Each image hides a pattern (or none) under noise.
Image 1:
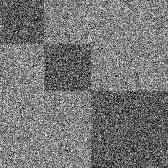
blocks along the diagonal
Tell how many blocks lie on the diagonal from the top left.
3
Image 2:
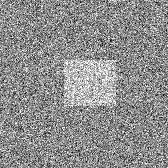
one block
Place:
centre
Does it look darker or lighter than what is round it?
lighter
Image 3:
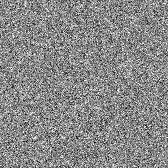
only noise
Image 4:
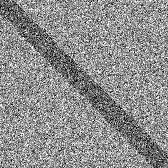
a diagonal band
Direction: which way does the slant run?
top left to bottom right
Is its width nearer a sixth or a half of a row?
a sixth
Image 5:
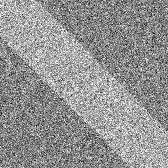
a diagonal band
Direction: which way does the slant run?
top left to bottom right
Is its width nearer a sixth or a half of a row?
a half
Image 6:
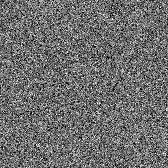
only noise
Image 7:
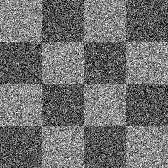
a checkerboard
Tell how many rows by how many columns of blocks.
4 by 4
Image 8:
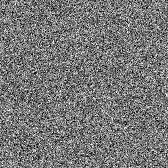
only noise
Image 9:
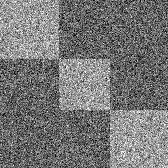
blocks along the diagonal
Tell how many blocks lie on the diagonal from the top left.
3
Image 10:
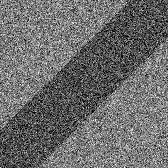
a diagonal band
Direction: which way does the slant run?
bottom left to top right
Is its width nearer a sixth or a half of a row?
a half
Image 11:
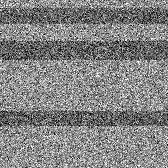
bands of rows
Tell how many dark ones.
3
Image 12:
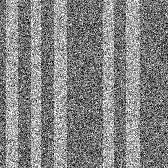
bands of columns
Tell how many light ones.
5
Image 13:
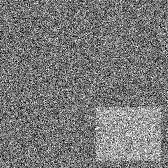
one block
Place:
bottom right
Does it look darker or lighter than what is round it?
lighter
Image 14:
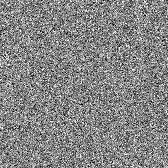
only noise
